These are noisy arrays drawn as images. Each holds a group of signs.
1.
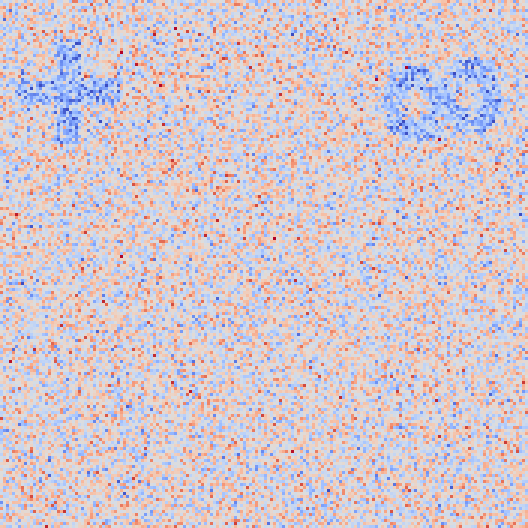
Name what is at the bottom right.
nothing
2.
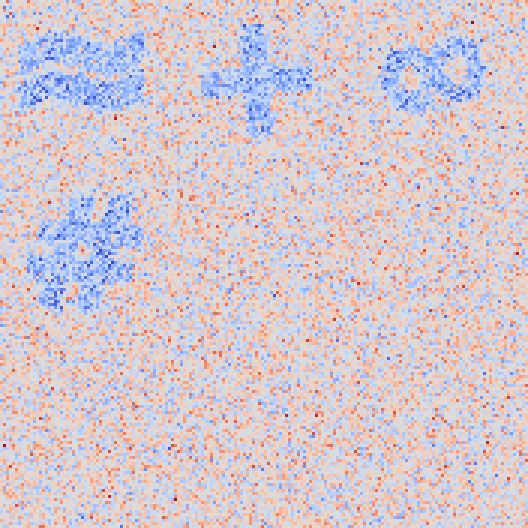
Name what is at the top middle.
plus sign
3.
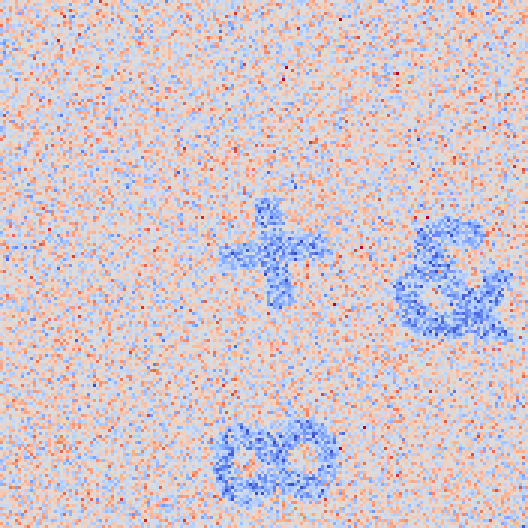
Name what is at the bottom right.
nothing
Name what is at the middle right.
ampersand
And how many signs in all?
3
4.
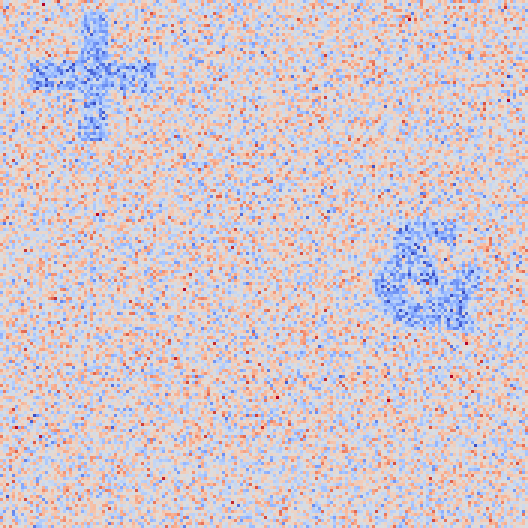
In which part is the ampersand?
middle right
